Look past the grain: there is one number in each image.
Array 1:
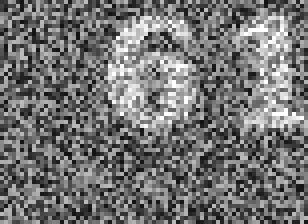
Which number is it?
61
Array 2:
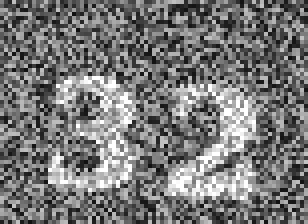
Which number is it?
32
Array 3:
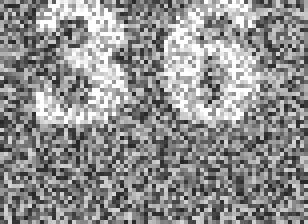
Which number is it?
36
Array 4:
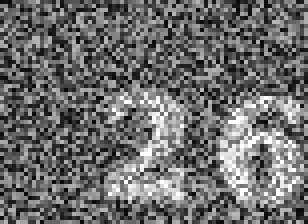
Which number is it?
26
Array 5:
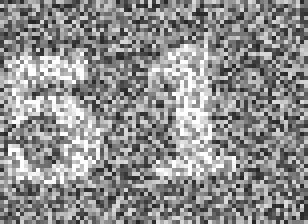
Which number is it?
51
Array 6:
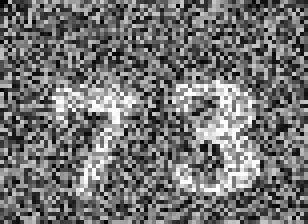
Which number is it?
73
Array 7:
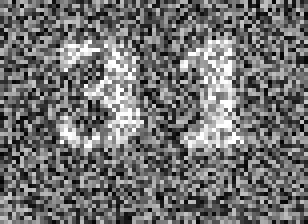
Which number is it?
31
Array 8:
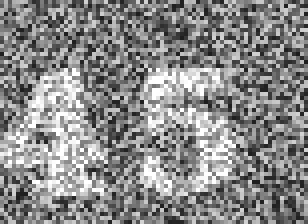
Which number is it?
45
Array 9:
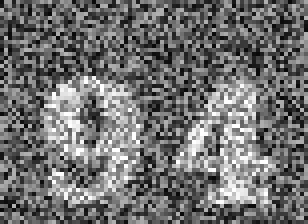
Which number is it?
94
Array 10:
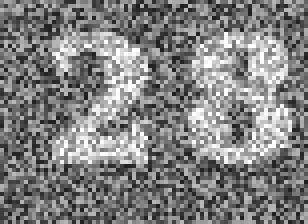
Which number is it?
28
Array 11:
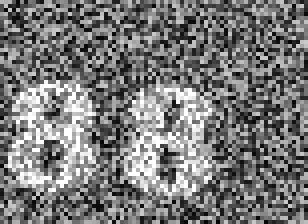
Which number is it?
88
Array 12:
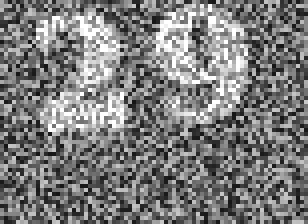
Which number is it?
29
